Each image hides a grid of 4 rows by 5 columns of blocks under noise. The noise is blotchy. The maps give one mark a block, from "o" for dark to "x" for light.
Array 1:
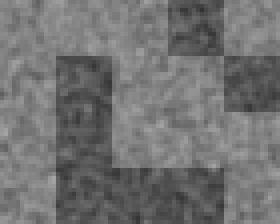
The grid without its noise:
x x x o x
x o x x o
x o x x x
x o o o x
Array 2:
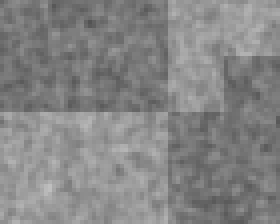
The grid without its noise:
o o o x x
o o o x o
x x x o o
x x x o o
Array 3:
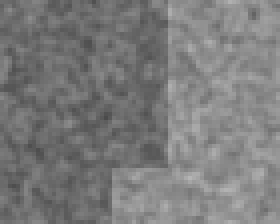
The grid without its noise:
o o o x x
o o o x x
o o o x x
o o x x x
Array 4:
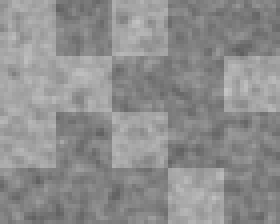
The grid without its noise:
x o x o o
x x o o x
x o x o o
o o o x o
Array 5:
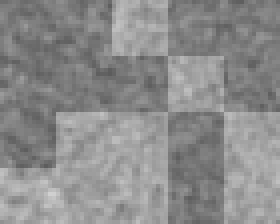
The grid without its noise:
o o x o o
o o o x o
o x x o x
x x x o x
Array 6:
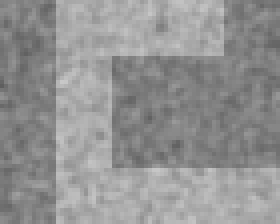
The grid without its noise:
o x x x o
o x o o o
o x o o o
o x x x x
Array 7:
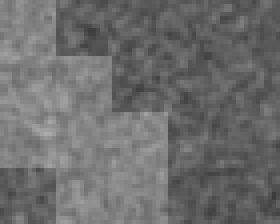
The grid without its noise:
x o o o o
x x o o o
x x x o o
o x x o o
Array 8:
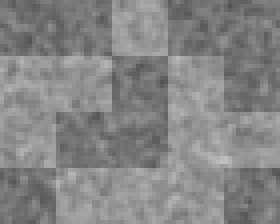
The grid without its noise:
o o x o o
x x o x o
x o o x x
o x x x o
